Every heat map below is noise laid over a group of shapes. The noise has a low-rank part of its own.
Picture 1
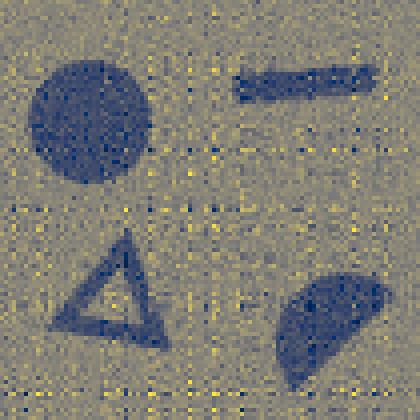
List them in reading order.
top left: disc; top right: bar; bottom left: triangle frame; bottom right: half disc
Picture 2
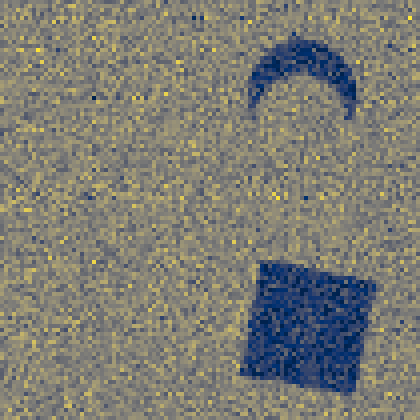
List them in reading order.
top right: crescent; bottom right: square
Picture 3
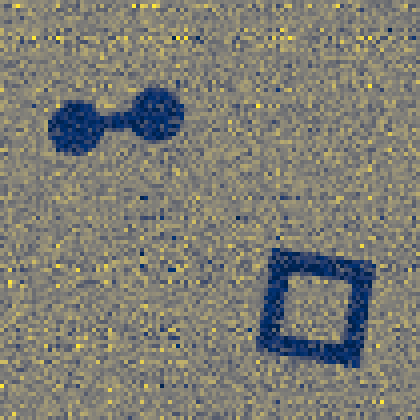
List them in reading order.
top left: dumbbell; bottom right: square frame
